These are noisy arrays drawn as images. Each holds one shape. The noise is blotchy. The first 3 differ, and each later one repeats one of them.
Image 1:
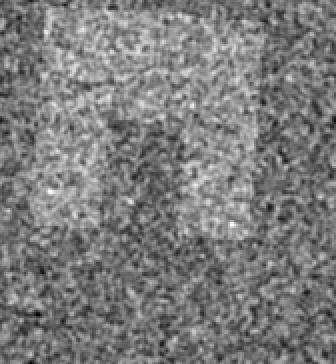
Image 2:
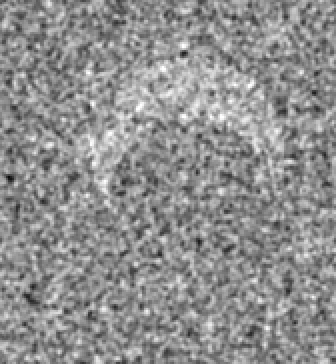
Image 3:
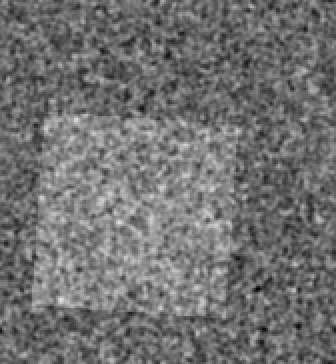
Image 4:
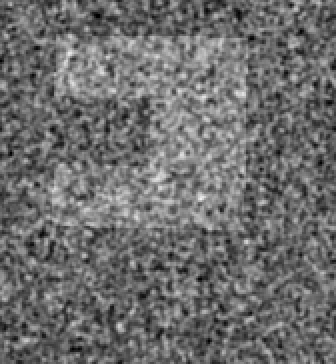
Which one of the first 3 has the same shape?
1
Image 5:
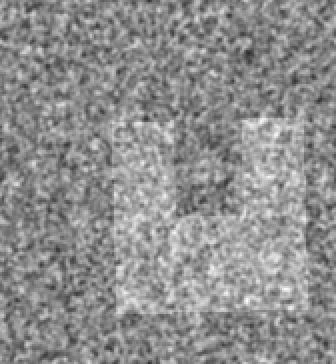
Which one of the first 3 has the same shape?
1
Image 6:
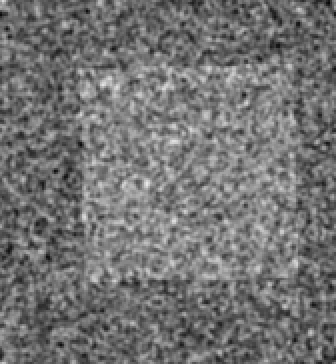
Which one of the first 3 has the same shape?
3
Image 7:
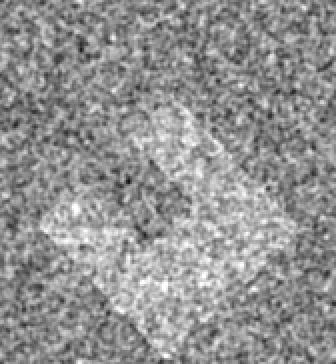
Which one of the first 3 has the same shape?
1
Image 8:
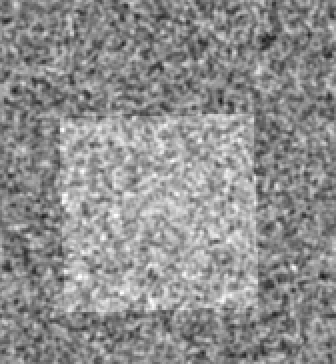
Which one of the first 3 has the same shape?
3
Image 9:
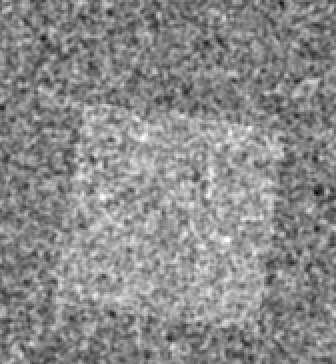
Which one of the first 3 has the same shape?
3
